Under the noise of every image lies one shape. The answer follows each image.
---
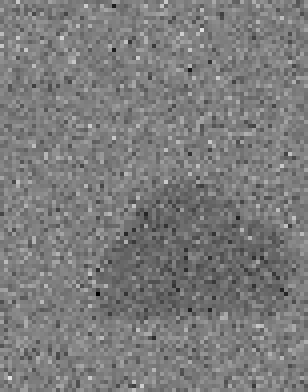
cloud
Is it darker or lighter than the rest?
darker
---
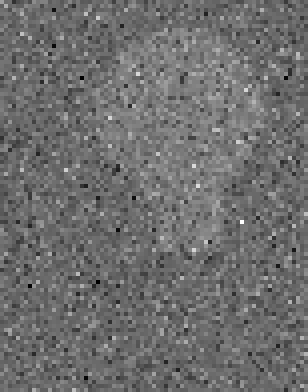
light bulb
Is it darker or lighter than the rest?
lighter
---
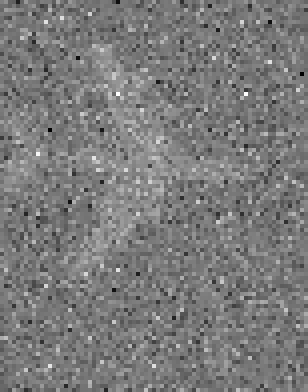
airplane
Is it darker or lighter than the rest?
lighter
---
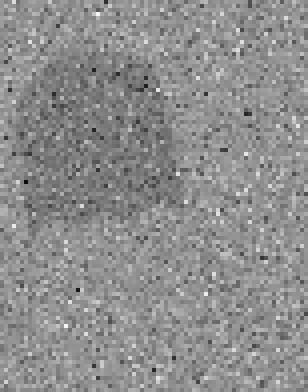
ghost
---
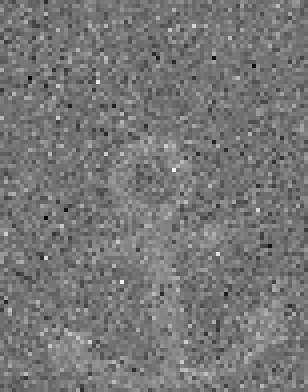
anchor
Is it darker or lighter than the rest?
lighter
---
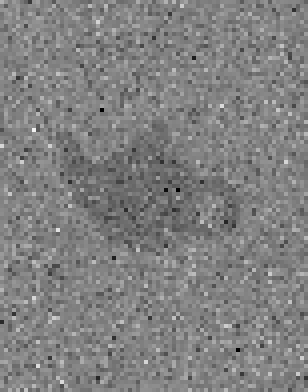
teapot
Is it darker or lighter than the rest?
darker
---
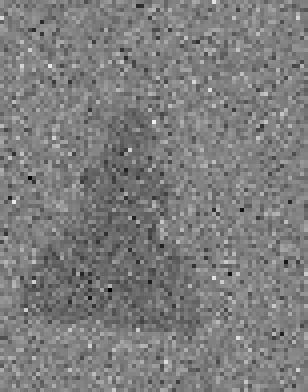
chess pawn
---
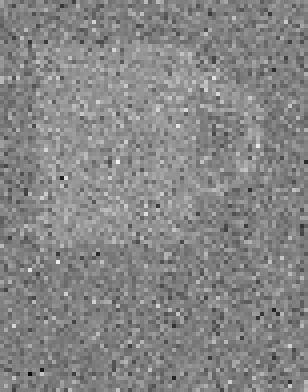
cup
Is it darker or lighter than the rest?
lighter
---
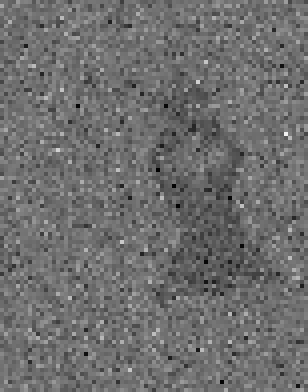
chess bishop
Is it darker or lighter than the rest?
darker
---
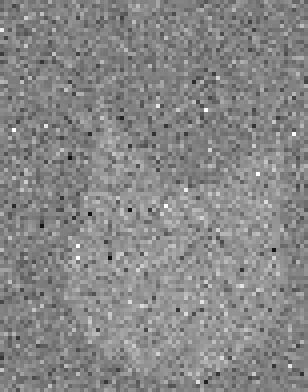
cat's head
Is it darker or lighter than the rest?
lighter
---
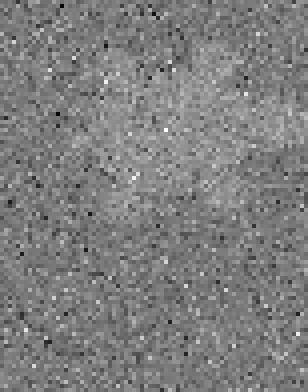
turtle
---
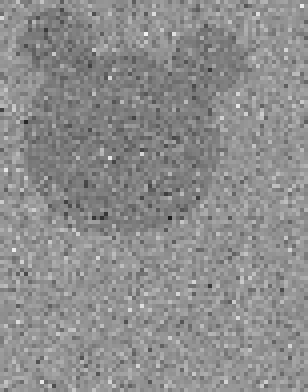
bear's head
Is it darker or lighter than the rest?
darker
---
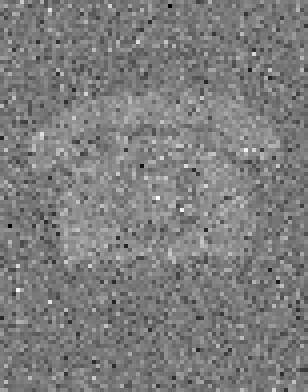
telephone
